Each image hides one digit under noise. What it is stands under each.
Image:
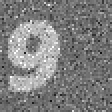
9
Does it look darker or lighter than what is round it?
lighter
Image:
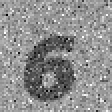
6
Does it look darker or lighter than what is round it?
darker
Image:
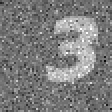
3
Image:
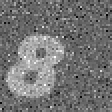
8
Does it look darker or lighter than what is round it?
lighter
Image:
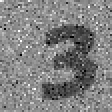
3
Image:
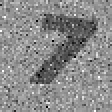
7
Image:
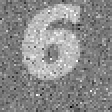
6
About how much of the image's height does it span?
two thirds
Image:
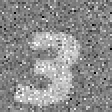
3
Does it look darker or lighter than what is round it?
lighter
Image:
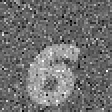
6
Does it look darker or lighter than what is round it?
lighter
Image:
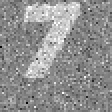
7
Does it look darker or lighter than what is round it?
lighter
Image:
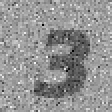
3
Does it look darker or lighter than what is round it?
darker
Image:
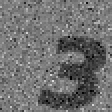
3
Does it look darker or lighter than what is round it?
darker
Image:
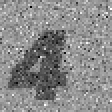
4
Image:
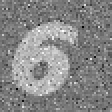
6
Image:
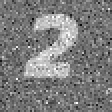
2
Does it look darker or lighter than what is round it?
lighter
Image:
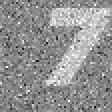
7
